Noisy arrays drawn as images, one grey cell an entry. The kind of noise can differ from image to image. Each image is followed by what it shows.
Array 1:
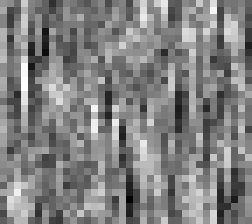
streaked along the columns
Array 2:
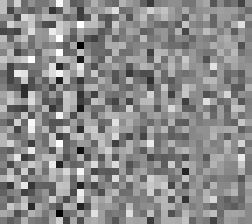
columns of uneven size
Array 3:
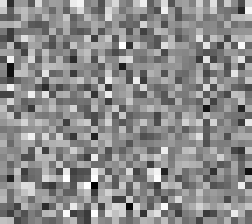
low rank plus noise
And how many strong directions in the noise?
three or four
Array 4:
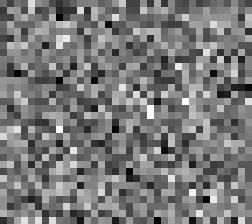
independent entries
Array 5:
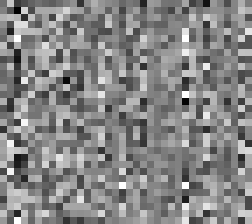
columns of uneven size
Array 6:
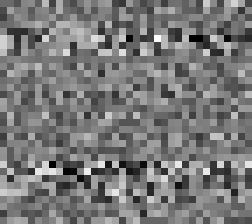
rows of uneven size
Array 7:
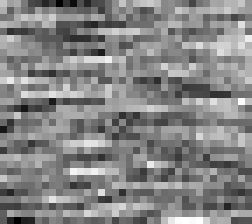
streaked along the rows
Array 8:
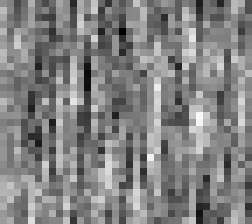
streaked along the columns
